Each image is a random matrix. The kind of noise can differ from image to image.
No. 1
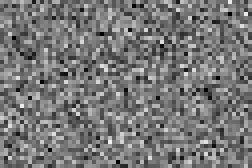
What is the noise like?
independent entries
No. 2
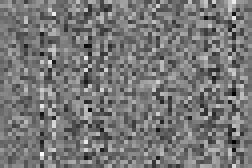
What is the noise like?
columns of uneven size
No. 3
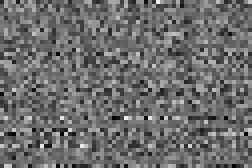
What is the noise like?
rows of uneven size
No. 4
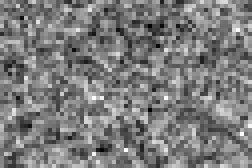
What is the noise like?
blotchy
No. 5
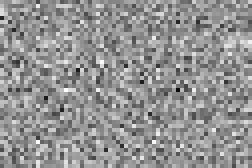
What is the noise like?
low rank plus noise
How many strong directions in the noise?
three or four
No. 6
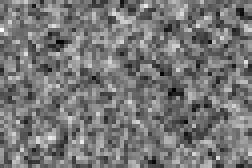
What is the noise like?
blotchy
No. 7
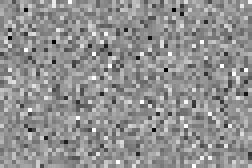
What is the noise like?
heavy tails
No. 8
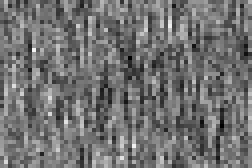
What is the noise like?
streaked along the columns
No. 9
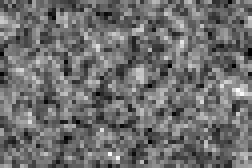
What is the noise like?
blotchy
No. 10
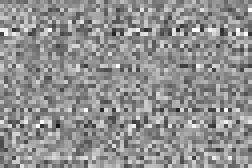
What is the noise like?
rows of uneven size
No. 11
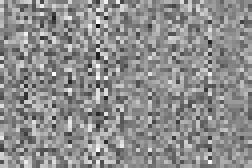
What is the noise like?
columns of uneven size
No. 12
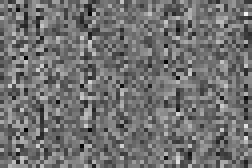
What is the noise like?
columns of uneven size
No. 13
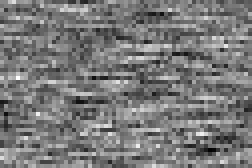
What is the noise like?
streaked along the rows
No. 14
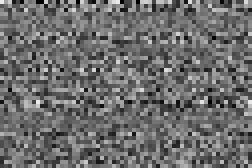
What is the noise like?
rows of uneven size
